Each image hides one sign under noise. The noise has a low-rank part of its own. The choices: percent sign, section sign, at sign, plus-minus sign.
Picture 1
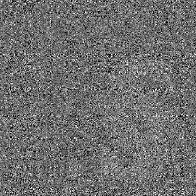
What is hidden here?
light section sign
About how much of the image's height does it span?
two thirds
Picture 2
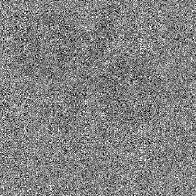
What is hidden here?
dark percent sign
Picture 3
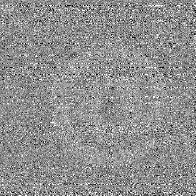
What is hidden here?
light at sign
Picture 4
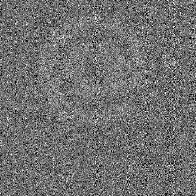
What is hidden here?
light at sign
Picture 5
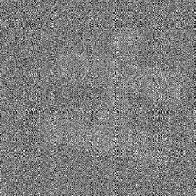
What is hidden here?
light plus-minus sign
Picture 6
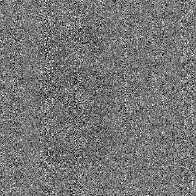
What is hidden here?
dark section sign
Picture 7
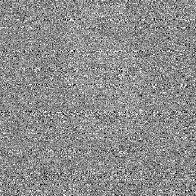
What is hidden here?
light section sign
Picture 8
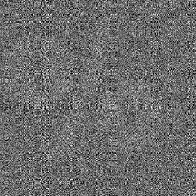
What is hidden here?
light percent sign
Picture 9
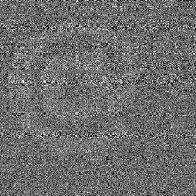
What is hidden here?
light at sign
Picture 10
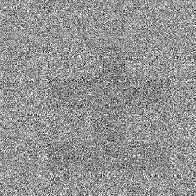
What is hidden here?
dark plus-minus sign
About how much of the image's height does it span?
two thirds
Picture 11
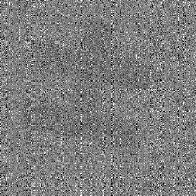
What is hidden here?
dark plus-minus sign
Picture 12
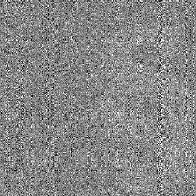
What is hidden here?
light section sign
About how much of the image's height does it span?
nearly all
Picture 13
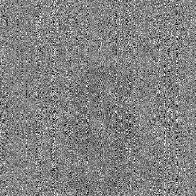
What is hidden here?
dark section sign
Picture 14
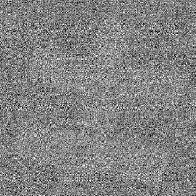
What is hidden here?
light plus-minus sign
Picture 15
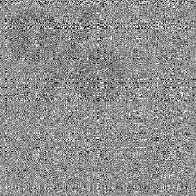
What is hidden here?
dark percent sign
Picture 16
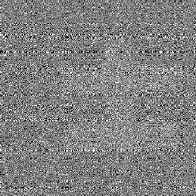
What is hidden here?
light plus-minus sign
